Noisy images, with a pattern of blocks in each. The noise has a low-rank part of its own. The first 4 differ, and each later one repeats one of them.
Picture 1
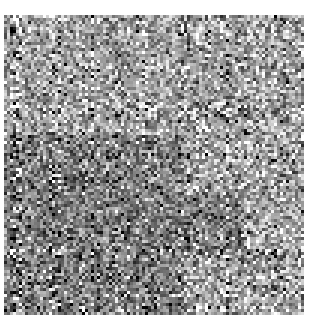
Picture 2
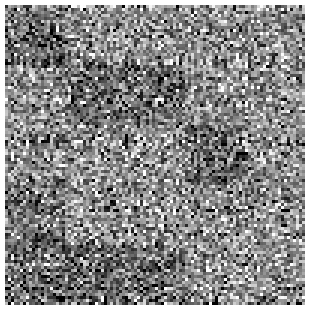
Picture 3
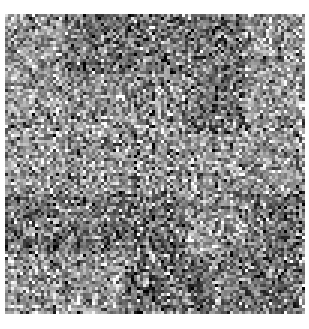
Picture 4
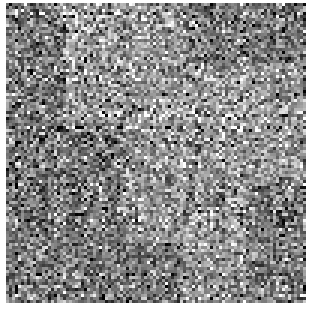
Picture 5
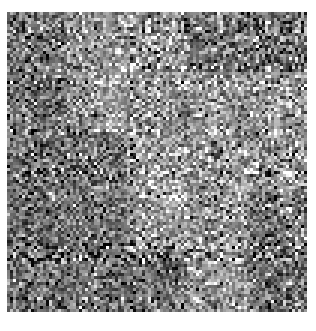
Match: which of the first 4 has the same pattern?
4
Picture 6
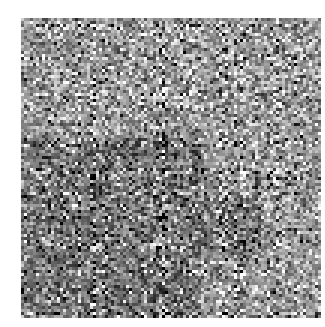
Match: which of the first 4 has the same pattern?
1
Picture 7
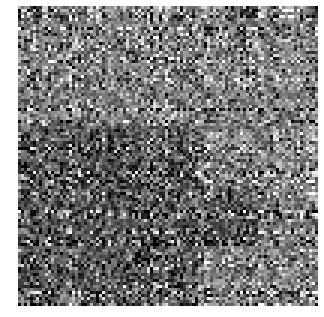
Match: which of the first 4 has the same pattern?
1
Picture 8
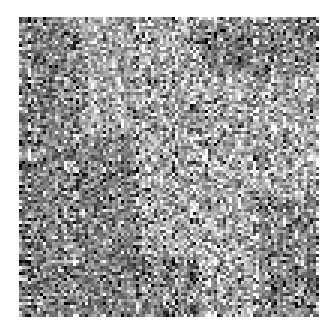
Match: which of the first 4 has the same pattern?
4
